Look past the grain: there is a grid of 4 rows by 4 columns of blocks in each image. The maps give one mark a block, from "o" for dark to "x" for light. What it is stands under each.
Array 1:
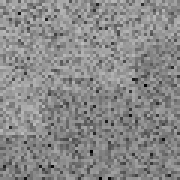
x x x x
x x x o
x o o o
o o o o
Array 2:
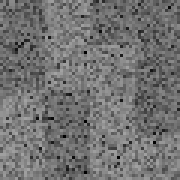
o x o o
o x x o
x o x o
x o x x
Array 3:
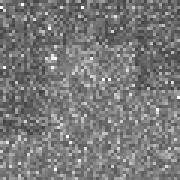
o o o o
o x x o
o x x x
x x x x
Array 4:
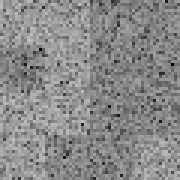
x x o o
o x o o
x x o o
x o o x
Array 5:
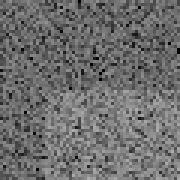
o o o o
o o o o
o x x x
o x x x
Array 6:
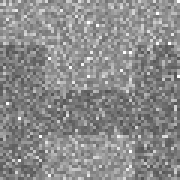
x x x x
o x x o
o o o o
o x x o
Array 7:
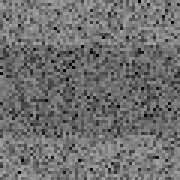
x x x x
o o o o
o o o o
x x x x
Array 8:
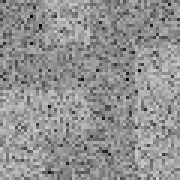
o x o o
o o o x
x x o x
x o o x
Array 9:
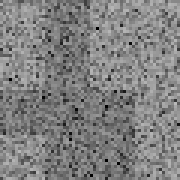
x o x x
x o x x
o o o x
x o o x
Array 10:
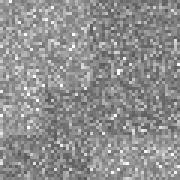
x x o o
x x o o
x o o o
o o x x
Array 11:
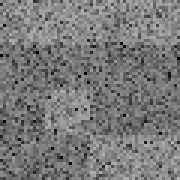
x x x x
o o o o
o x o o
o o x x
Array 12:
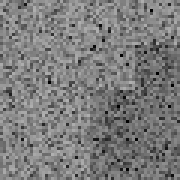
x x x x
x x x o
x x o o
x x o o
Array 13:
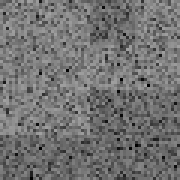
x x o x
x x x x
x x o o
o o o o
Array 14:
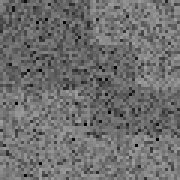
o o x x
o o o x
x x o o
x x x x
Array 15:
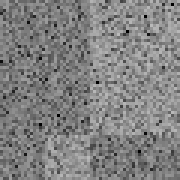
o o x x
o o x x
o o x x
o x o o
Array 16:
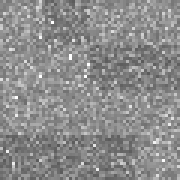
x o x x
x x o o
x x x x
o o o x
